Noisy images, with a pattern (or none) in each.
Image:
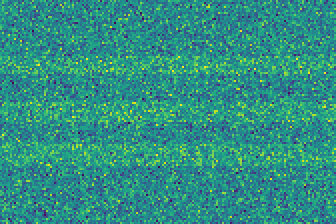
bands of rows
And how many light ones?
3
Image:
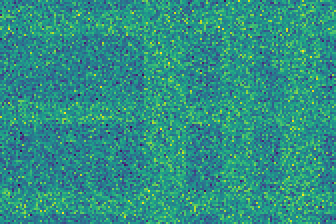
bands of rows crossing bands of columns
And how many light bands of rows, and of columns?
3 and 3
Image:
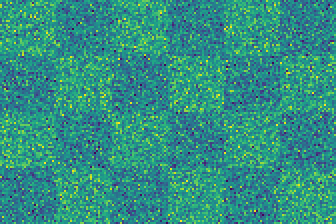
a checkerboard
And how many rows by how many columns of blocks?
4 by 6
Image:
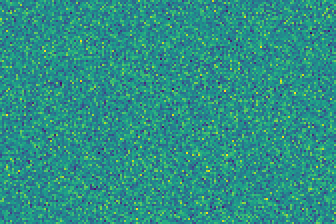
only noise
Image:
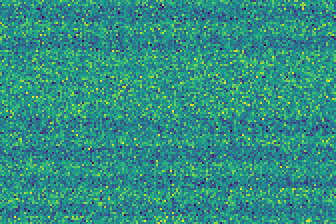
bands of rows
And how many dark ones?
6
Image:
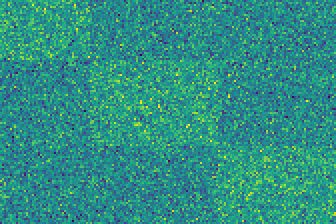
blocks along the diagonal
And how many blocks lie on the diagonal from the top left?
3
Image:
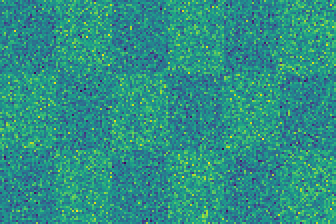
a checkerboard
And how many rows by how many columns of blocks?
3 by 6
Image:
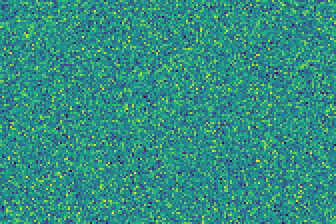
only noise
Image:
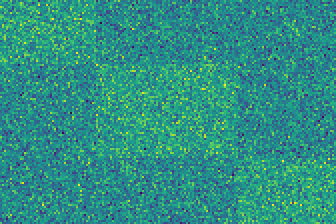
blocks along the diagonal
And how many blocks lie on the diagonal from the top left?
3
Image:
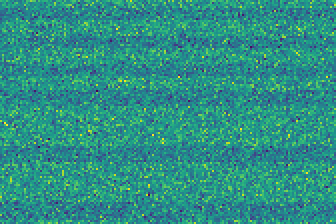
bands of rows
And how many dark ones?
6
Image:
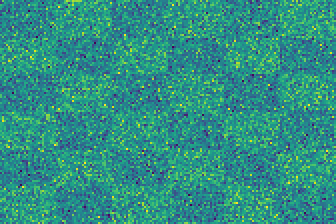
a checkerboard
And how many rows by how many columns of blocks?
6 by 6
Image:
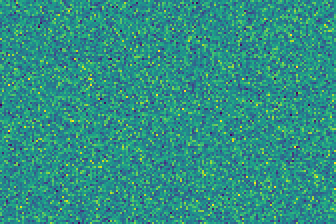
only noise
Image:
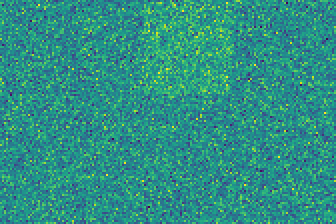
one block
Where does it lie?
top middle
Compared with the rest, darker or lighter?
lighter
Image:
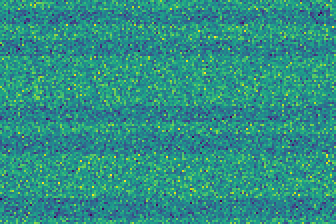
bands of rows
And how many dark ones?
5
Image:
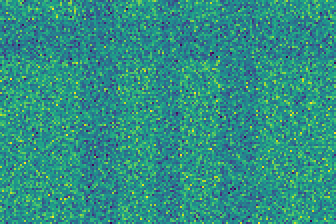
bands of rows crossing bands of columns
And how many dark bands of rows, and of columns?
1 and 3
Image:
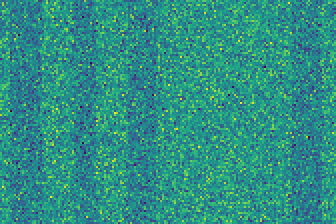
bands of columns
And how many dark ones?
4
